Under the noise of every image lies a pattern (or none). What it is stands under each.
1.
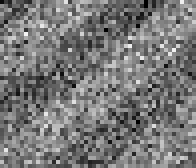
diagonal stripes
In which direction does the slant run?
bottom left to top right
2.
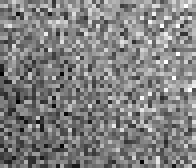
a smooth slope
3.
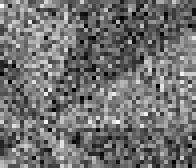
spokes from one point
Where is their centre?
bottom left
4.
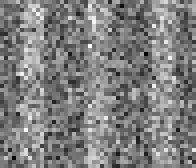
vertical stripes
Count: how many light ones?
3
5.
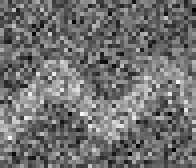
a wavy band
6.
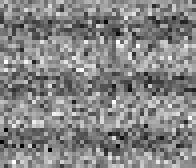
horizontal stripes
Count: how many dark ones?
3
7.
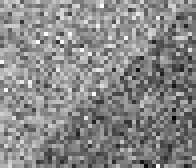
a sharp edge
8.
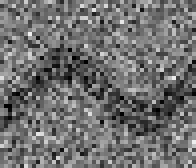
a wavy band
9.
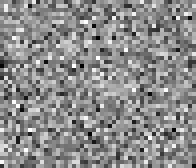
only noise
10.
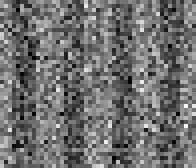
vertical stripes
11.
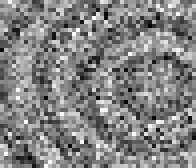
rings round one point
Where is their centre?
middle right
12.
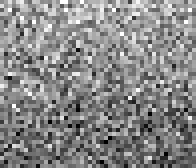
a smooth slope
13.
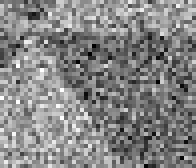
spokes from one point
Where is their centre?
top left
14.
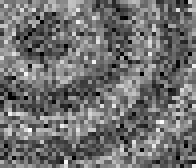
rings round one point
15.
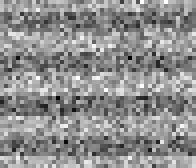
horizontal stripes
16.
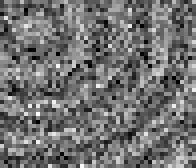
rings round one point
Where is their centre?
top left
